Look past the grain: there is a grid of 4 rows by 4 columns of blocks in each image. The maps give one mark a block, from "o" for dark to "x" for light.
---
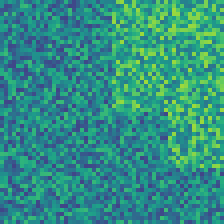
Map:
o o x x
o o x x
o o o x
o o o o
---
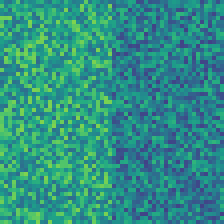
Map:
x x o o
x x o o
x x o o
x x o o
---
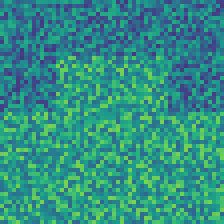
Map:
o o o o
o x x o
x x x x
x x x x
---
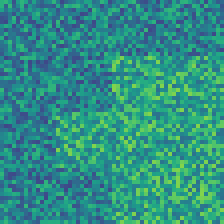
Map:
o o o o
o o x x
o x x x
o o x x
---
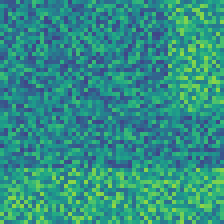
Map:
o o o x
o o o x
o o o o
x x x x
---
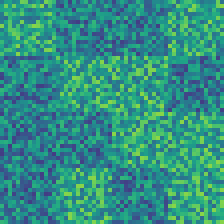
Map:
x o o x
o x x o
o o x x
o x o x
